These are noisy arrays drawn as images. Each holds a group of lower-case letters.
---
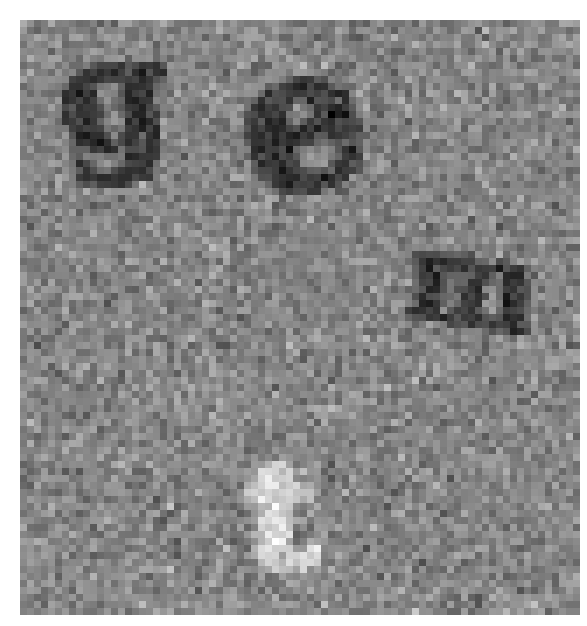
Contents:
top left: dark g; top middle: dark e; middle right: dark m; bottom middle: light t
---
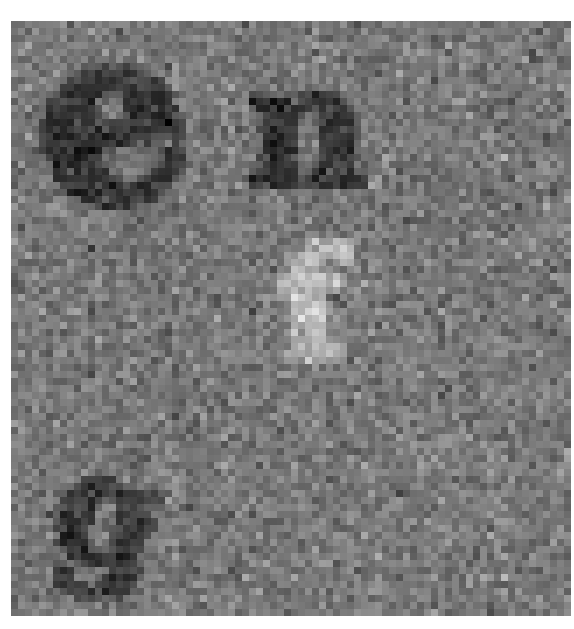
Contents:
top left: dark e; top middle: dark n; centre: light f; bottom left: dark g
